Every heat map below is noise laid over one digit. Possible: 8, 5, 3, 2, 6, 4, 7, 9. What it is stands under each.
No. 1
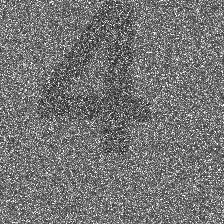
4
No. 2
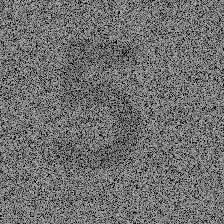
5
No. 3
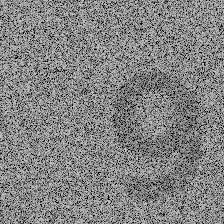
9
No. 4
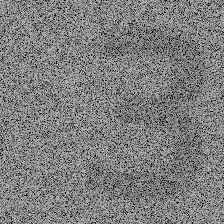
3
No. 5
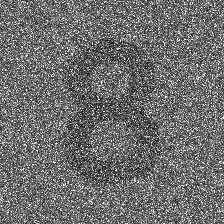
8
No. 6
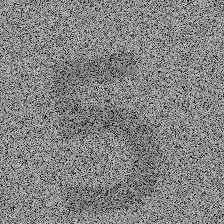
5
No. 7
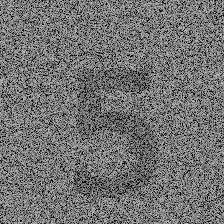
5
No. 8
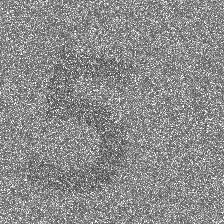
5
